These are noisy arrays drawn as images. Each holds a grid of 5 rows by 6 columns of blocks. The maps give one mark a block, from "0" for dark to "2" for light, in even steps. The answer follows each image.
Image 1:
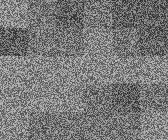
210100
011210
222222
222101
211112
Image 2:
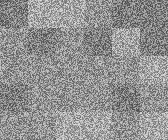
022100
101020
111112
011101
112212
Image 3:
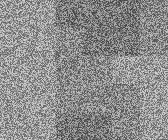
220001
221001
221122
221112
220012
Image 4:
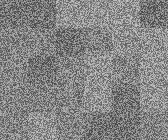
002220
110122
101212
111202
121001
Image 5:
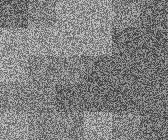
012210
222200
211000
110000
211210
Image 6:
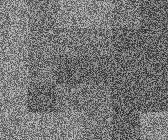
212210
211100
210000
201100
222102
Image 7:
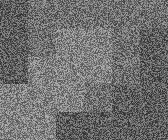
011111
012210
022210
222100
220000
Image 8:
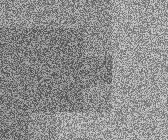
111122
000122
000022
000122
012222
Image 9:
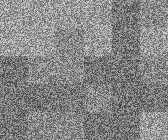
222201
221202
011001
000100
011002
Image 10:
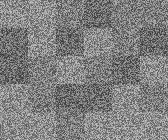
221011
020210
012102
210021
221222
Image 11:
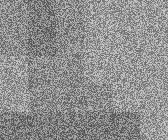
101222
101222
211222
211122
000002
